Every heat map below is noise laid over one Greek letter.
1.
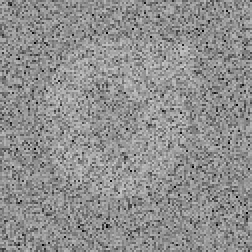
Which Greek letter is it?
sigma
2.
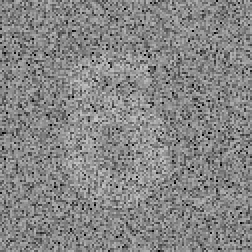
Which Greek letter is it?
delta
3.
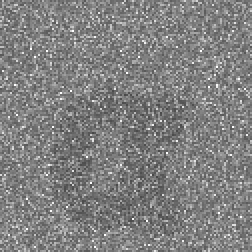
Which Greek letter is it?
alpha
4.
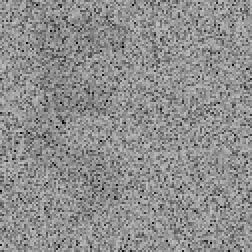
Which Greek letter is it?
xi
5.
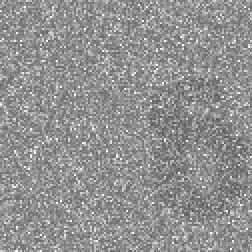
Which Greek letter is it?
delta
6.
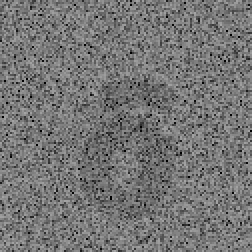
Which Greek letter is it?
delta
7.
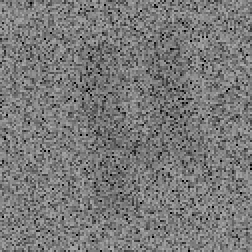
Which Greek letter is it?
mu
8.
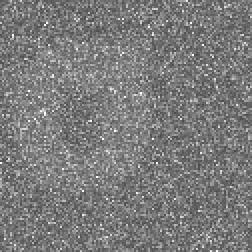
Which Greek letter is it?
sigma
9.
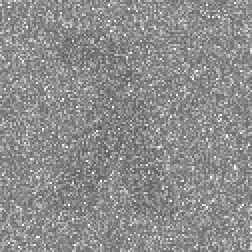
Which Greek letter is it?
lambda
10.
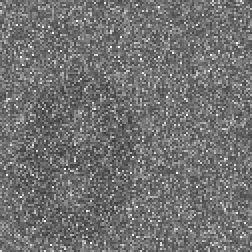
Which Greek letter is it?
theta
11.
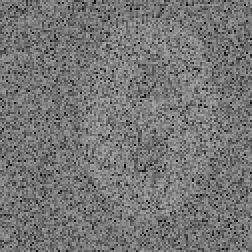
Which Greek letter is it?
theta
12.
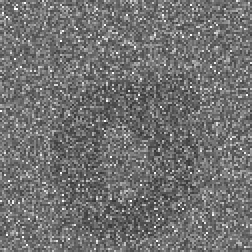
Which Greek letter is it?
sigma
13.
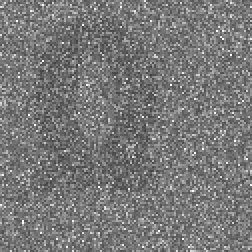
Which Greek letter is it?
omega
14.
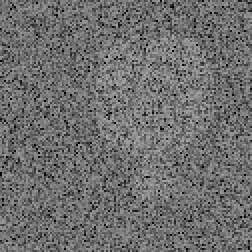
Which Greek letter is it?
phi
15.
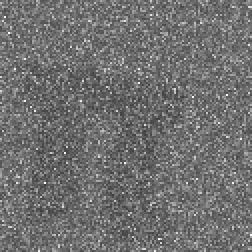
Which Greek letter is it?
pi
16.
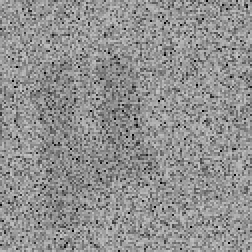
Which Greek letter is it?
mu
